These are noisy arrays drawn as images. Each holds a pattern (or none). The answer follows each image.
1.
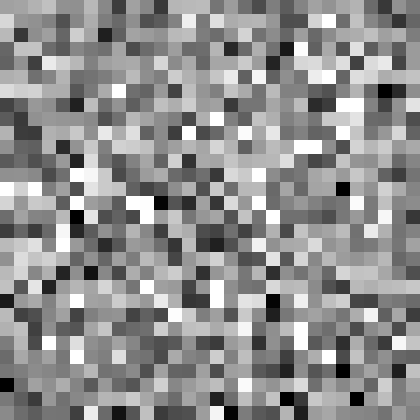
only noise
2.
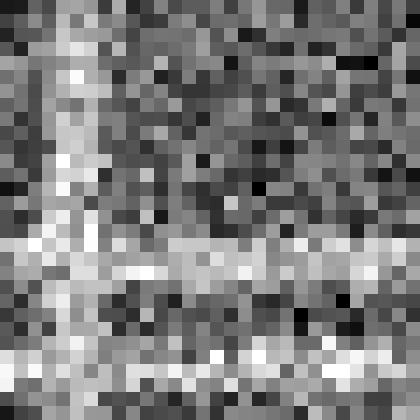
bands of rows crossing bands of columns
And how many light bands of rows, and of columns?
2 and 1
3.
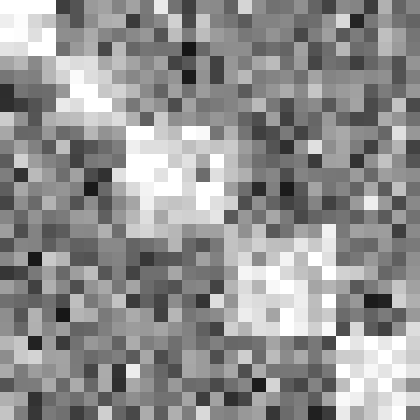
blocks along the diagonal
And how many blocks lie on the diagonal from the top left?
5
